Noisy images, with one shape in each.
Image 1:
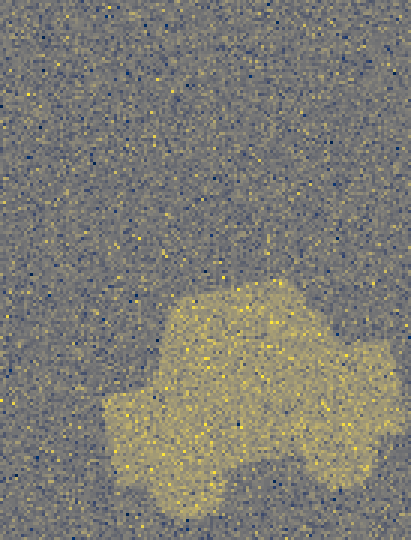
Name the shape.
car
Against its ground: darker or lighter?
lighter
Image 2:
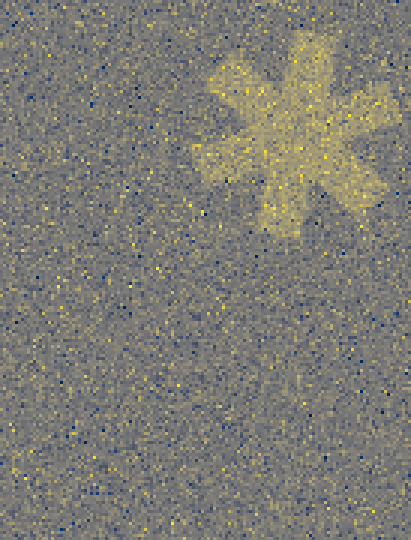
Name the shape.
asterisk
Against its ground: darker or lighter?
lighter
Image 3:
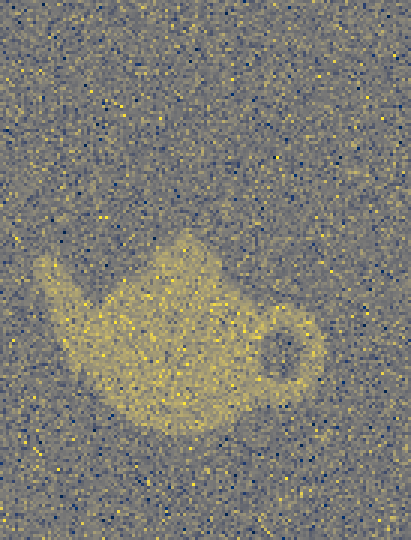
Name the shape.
teapot
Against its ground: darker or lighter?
lighter
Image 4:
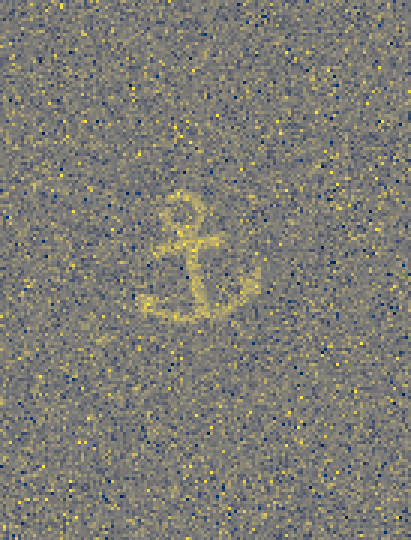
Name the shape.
anchor
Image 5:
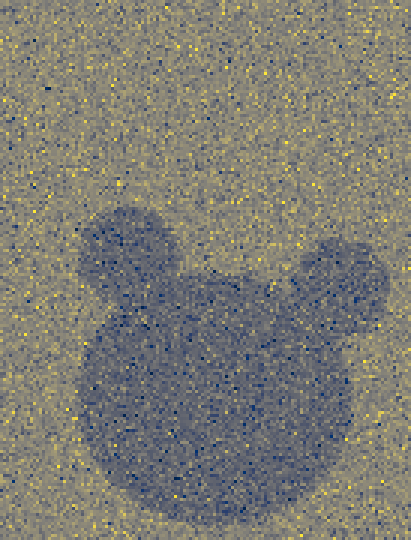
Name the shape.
bear's head
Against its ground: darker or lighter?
darker
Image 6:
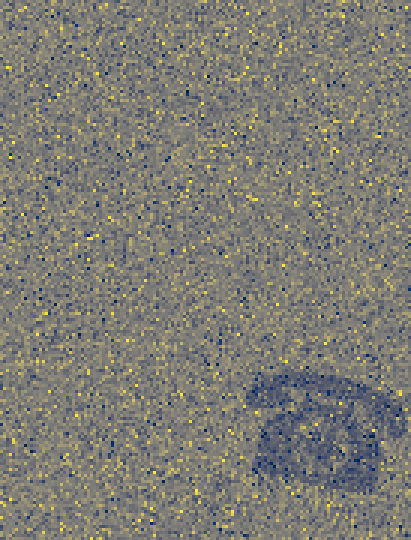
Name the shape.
telephone
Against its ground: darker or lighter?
darker
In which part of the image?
bottom right
